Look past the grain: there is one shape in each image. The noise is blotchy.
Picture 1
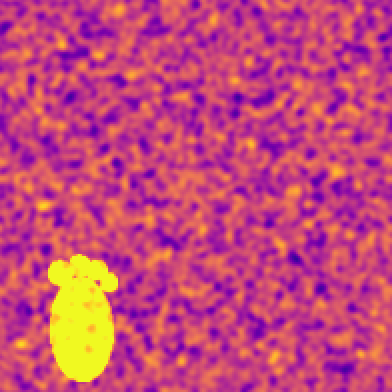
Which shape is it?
footprint
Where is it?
bottom left
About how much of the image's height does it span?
a third
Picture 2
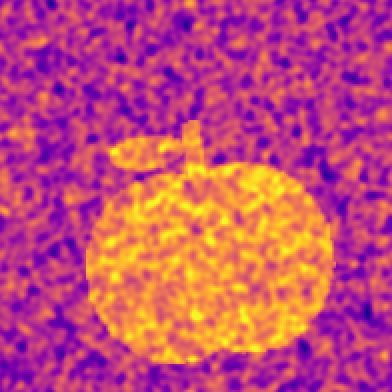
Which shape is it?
apple
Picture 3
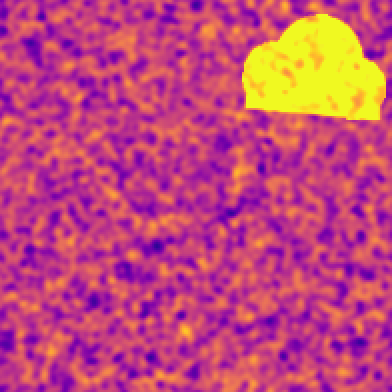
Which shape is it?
cloud
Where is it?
top right
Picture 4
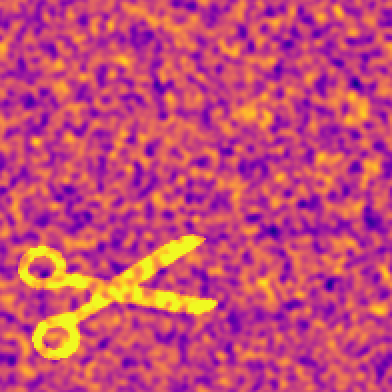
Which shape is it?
pair of scissors
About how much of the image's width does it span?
half
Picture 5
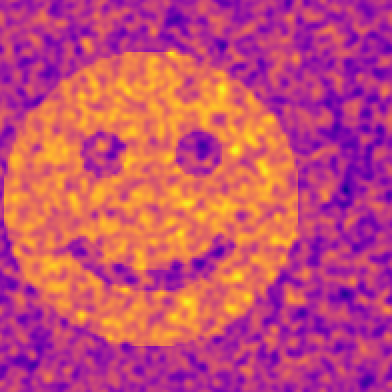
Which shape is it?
smiling face
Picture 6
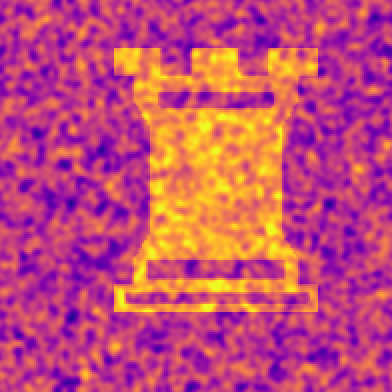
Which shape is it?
chess rook
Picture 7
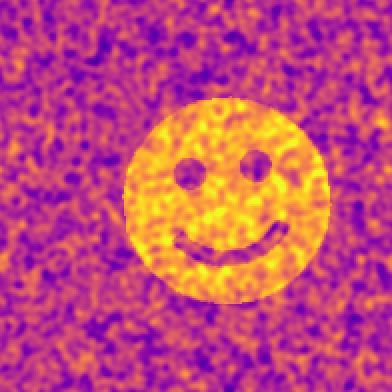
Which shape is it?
smiling face
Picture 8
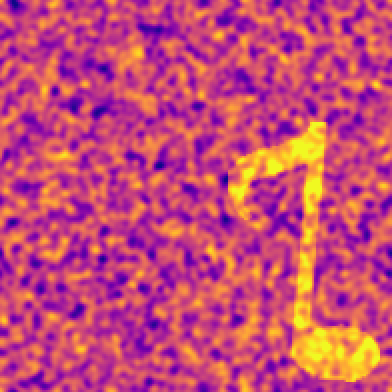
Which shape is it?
musical note
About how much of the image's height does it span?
two thirds
